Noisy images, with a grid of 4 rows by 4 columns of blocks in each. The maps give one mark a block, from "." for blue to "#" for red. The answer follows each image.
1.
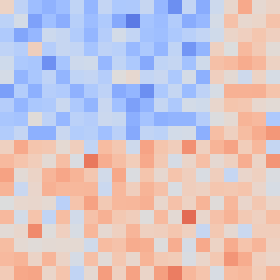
...#
...#
####
####
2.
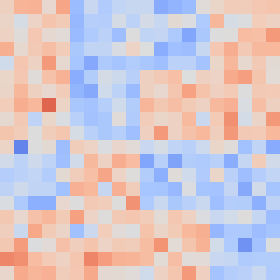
#..#
#.##
.#..
###.
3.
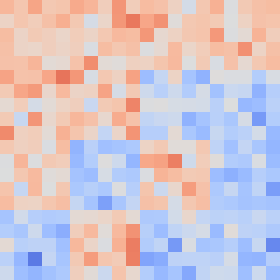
####
##..
#.#.
.#..
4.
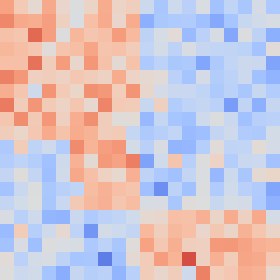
##..
##..
.#..
..##
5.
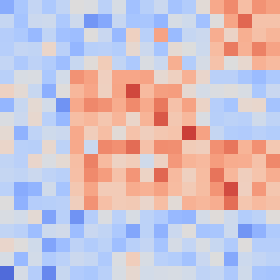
...#
.##.
.###
....
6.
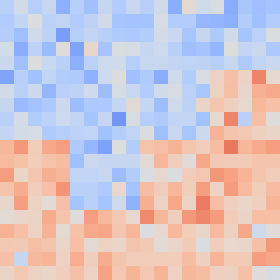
....
...#
#.##
####
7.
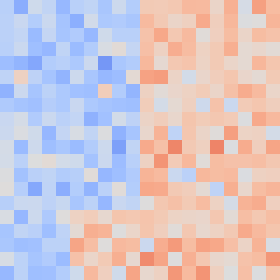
..##
..##
..##
.###
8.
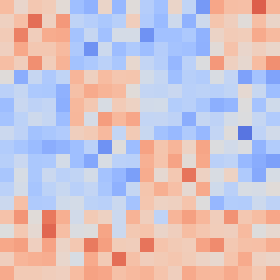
#..#
.#..
..#.
####
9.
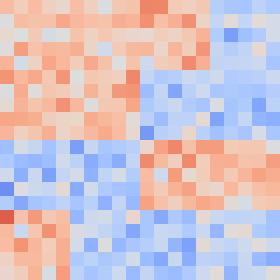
###.
##..
..##
#...
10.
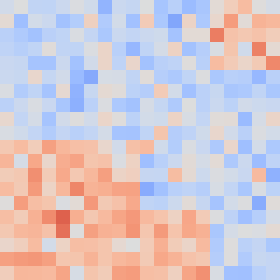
...#
....
##..
###.
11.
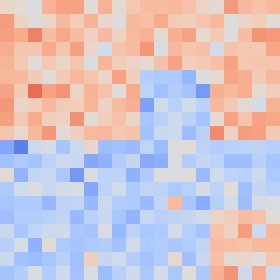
####
##.#
....
...#
